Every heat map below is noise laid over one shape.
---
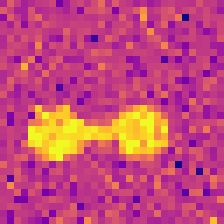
dumbbell
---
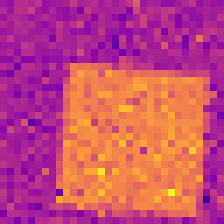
square
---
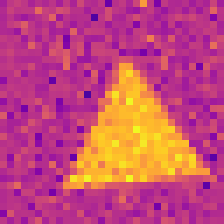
triangle
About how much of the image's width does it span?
two thirds
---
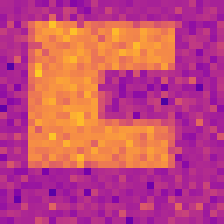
square with a notch
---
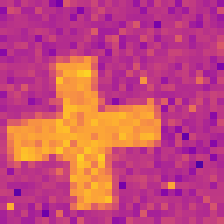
cross
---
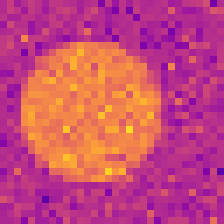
disc
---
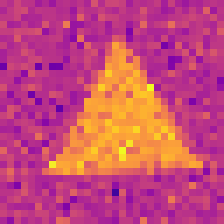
triangle
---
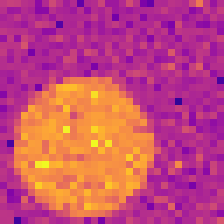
disc
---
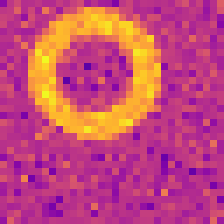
ring
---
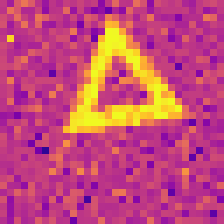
triangle frame
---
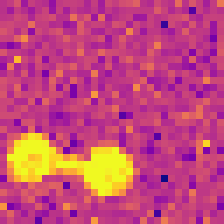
dumbbell
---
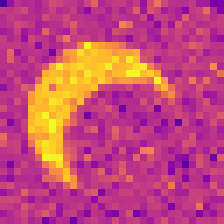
crescent
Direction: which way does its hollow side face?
down and right
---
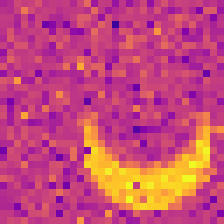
crescent
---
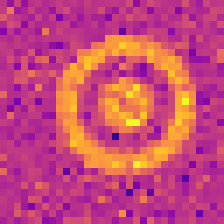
bullseye
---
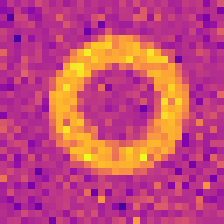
ring
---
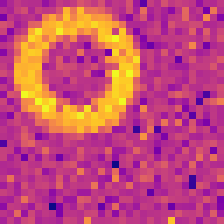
ring
